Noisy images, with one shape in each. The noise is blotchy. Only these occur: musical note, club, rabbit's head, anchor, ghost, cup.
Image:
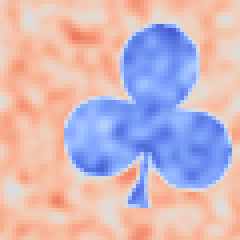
blue club
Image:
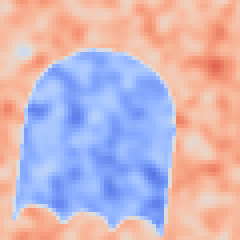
blue ghost
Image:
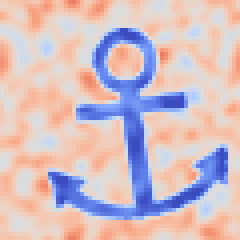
blue anchor
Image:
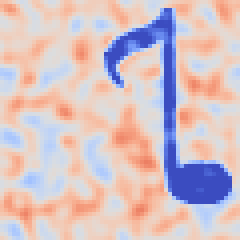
blue musical note
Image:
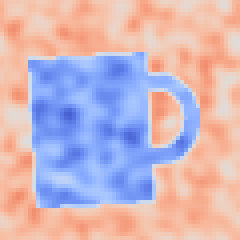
blue cup
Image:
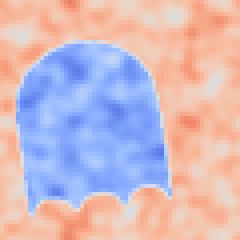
blue ghost
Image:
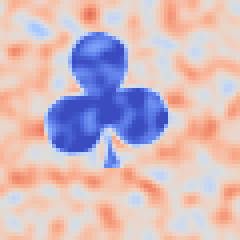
blue club
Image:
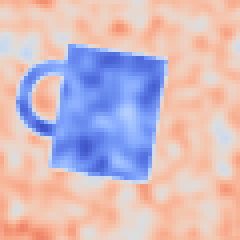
blue cup
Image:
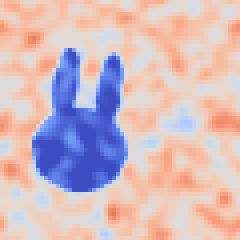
blue rabbit's head
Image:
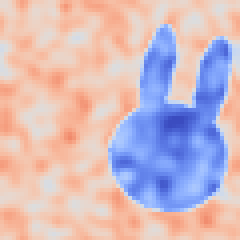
blue rabbit's head
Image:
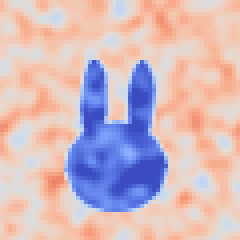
blue rabbit's head
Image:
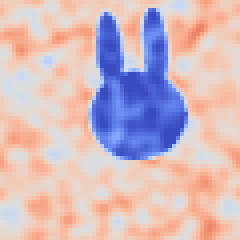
blue rabbit's head
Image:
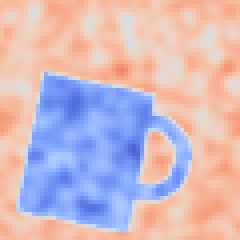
blue cup
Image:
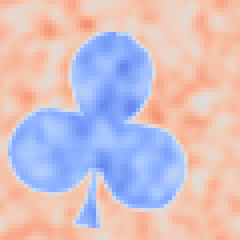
blue club
